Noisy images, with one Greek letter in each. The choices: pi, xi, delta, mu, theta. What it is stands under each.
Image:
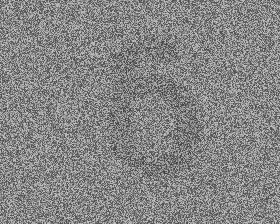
delta
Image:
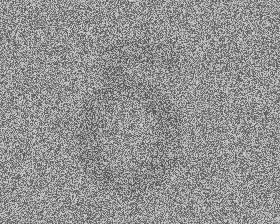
delta
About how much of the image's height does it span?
two thirds
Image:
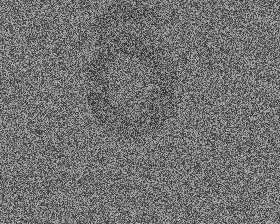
delta
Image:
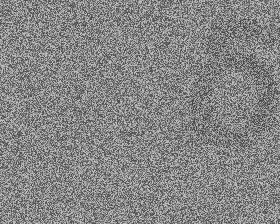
delta
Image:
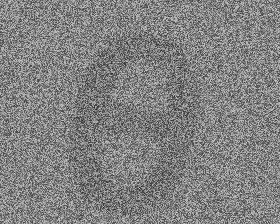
theta
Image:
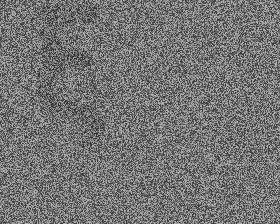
xi
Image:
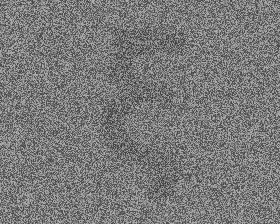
xi
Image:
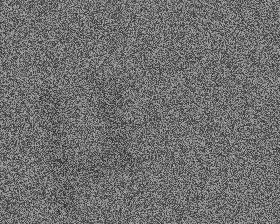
mu
